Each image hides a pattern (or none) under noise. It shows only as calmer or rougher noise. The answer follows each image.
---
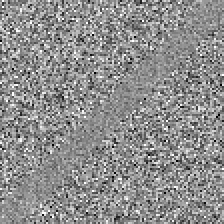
a diagonal band
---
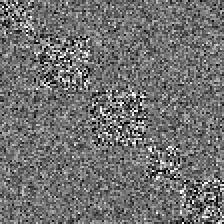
blocks along the diagonal
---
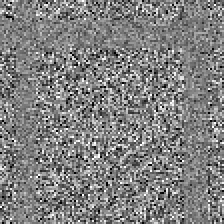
bands of rows crossing bands of columns
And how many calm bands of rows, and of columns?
1 and 2
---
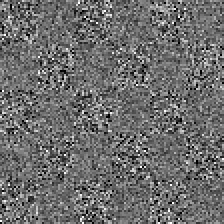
a checkerboard
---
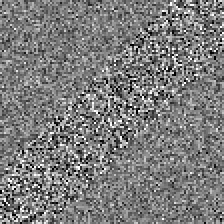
a diagonal band
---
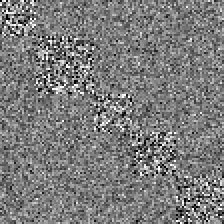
blocks along the diagonal
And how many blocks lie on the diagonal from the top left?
5
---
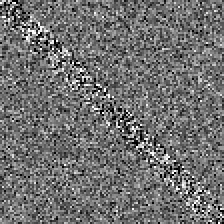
a diagonal band
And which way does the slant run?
top left to bottom right
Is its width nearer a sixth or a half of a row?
a sixth
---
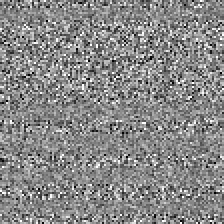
bands of rows
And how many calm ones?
5
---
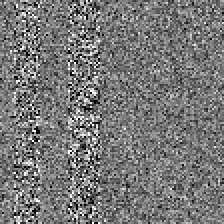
bands of columns
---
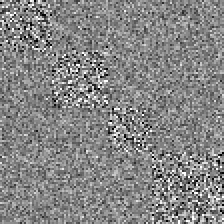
blocks along the diagonal
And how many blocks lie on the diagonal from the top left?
4
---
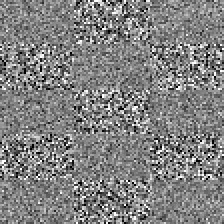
a checkerboard
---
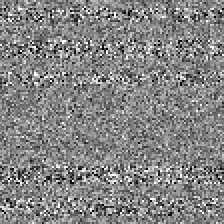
bands of rows
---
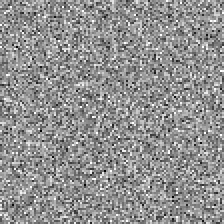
only noise
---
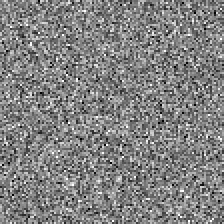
only noise
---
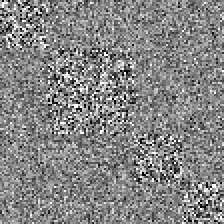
blocks along the diagonal
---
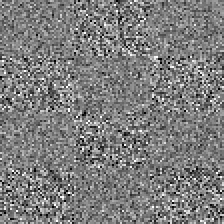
a checkerboard
